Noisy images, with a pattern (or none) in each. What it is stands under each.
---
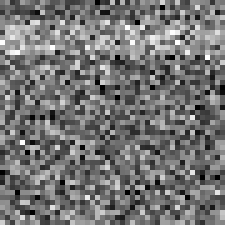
one horizontal stripe
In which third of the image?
top
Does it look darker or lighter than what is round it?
lighter
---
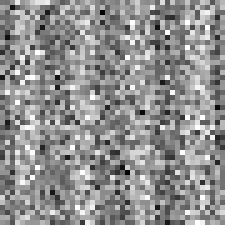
vertical stripes
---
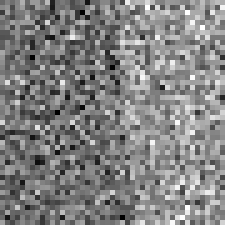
a sharp edge
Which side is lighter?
right
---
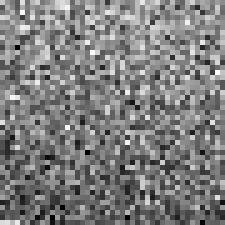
a smooth slope
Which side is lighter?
top
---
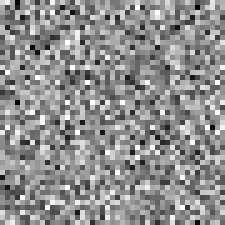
only noise
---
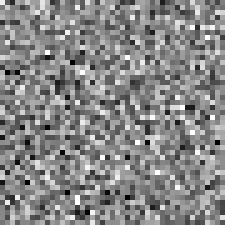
only noise
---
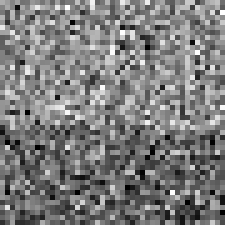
a sharp edge
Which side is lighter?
top
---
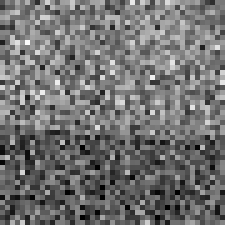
a sharp edge
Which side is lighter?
top
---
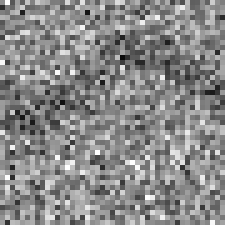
a wavy band
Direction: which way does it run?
left to right
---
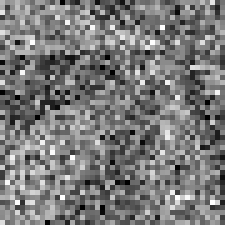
spokes from one point
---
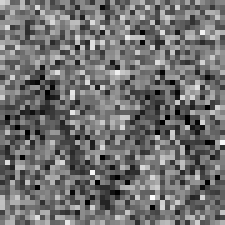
a wavy band
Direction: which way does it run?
left to right
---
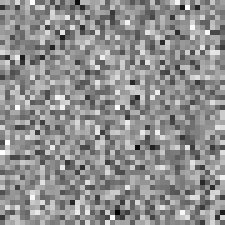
only noise
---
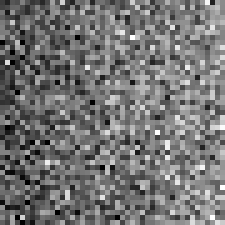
a smooth slope
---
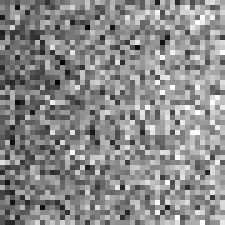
a smooth slope
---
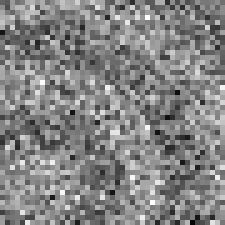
rings round one point
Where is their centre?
bottom left
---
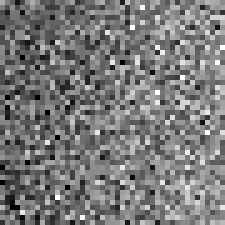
a smooth slope
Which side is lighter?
right
